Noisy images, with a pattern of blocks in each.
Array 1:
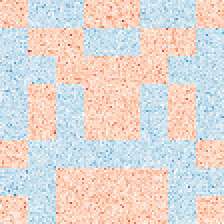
left and right mirror each other
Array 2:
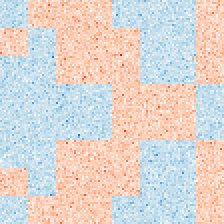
top and bottom mirror each other
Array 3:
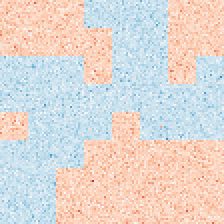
no symmetry
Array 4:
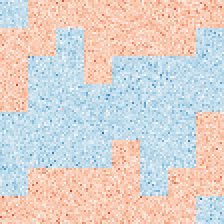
the same after a half turn
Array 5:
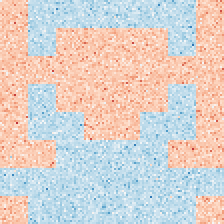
left and right mirror each other
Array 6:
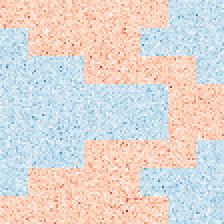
top and bottom mirror each other
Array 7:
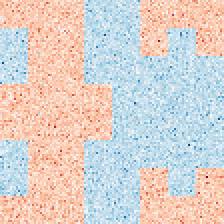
top and bottom mirror each other
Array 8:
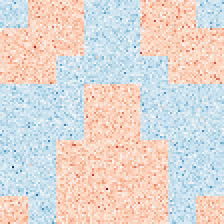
left and right mirror each other
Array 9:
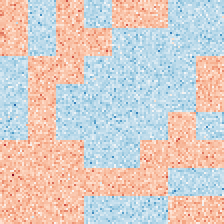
mirrored about the diagonal from the bottom left
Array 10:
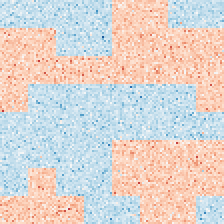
no symmetry
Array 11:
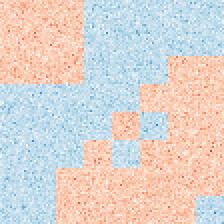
mirrored about the diagonal from the top left
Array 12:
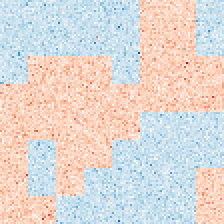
no symmetry
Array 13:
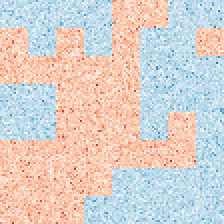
no symmetry
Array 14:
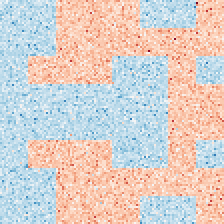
top and bottom mirror each other
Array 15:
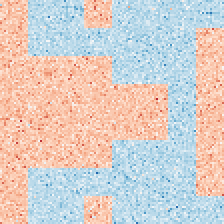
top and bottom mirror each other
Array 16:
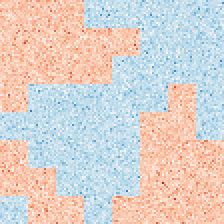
mirrored about the diagonal from the bottom left
